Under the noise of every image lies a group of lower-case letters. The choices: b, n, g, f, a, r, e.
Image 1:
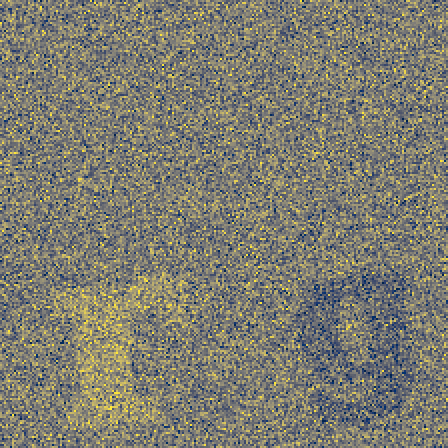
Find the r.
bottom left
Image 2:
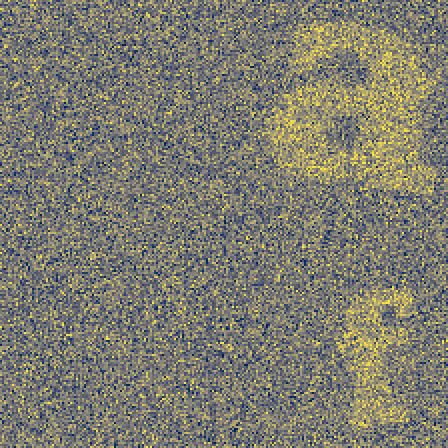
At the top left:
nothing
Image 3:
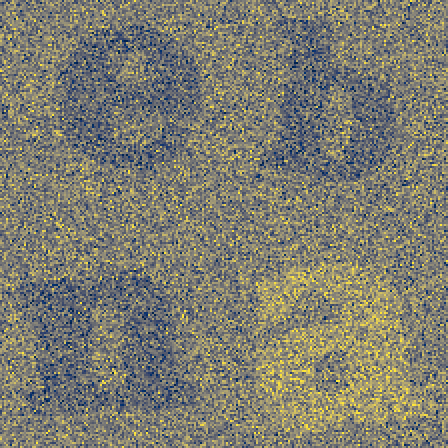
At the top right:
b
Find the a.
bottom right
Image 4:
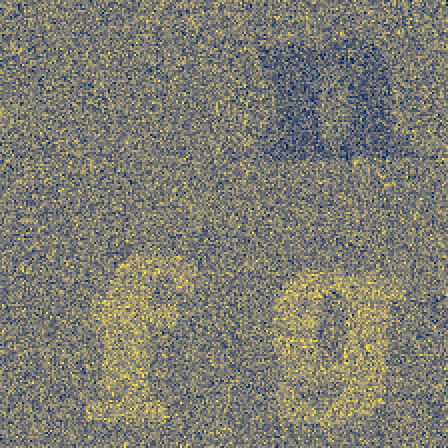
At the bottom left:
f
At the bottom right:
g
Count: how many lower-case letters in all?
3
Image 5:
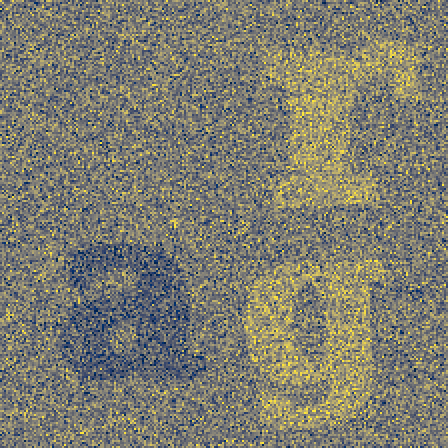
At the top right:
r
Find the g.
bottom right
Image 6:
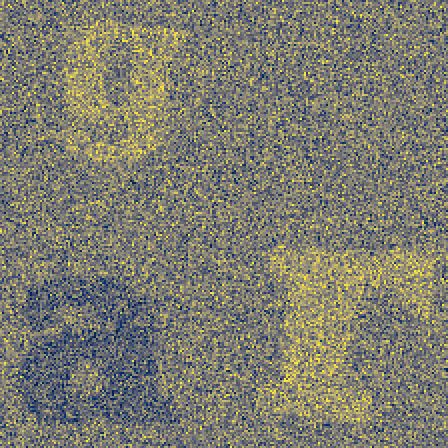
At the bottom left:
a
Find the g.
top left
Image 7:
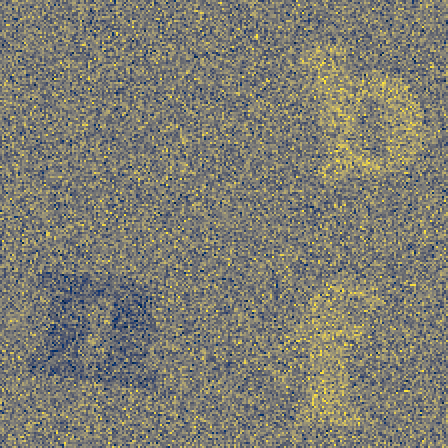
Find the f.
bottom right
